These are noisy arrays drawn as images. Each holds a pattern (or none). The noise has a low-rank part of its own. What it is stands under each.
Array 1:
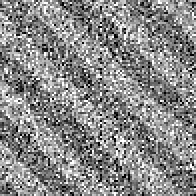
diagonal stripes
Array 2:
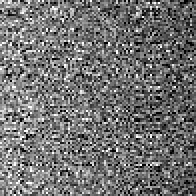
a smooth slope
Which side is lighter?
left
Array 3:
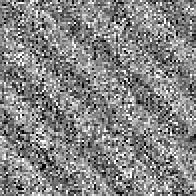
diagonal stripes
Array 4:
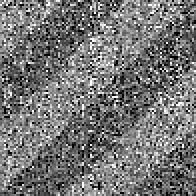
diagonal stripes
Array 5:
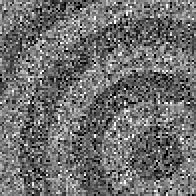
rings round one point
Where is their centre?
bottom right
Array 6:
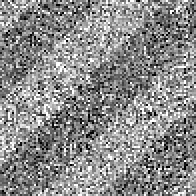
diagonal stripes
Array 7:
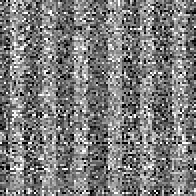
vertical stripes
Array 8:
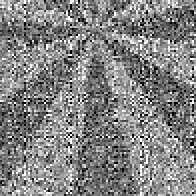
spokes from one point
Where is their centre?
top middle
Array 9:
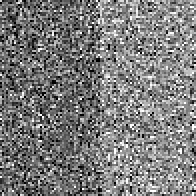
a sharp edge
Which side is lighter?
right
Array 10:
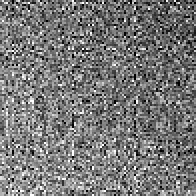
a smooth slope
